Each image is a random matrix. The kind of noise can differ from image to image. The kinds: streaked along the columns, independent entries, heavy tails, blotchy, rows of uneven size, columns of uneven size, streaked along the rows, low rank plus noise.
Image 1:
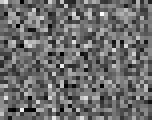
low rank plus noise
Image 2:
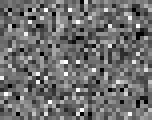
heavy tails
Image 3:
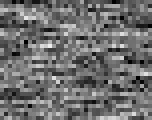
streaked along the rows
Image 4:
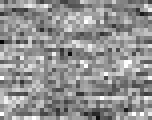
streaked along the rows
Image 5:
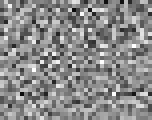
low rank plus noise
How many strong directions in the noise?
one
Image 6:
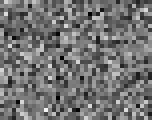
independent entries
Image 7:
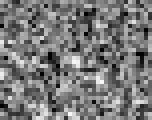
blotchy
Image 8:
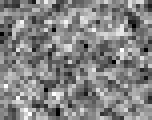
blotchy
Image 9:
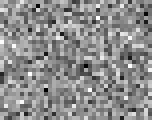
independent entries
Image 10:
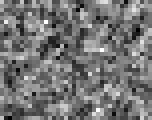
blotchy
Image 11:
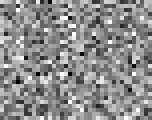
low rank plus noise
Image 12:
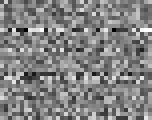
rows of uneven size
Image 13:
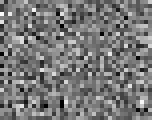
low rank plus noise
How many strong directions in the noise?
one
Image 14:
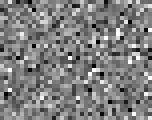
heavy tails
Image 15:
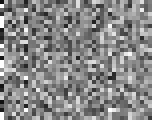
columns of uneven size
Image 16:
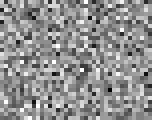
low rank plus noise
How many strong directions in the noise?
five to eight
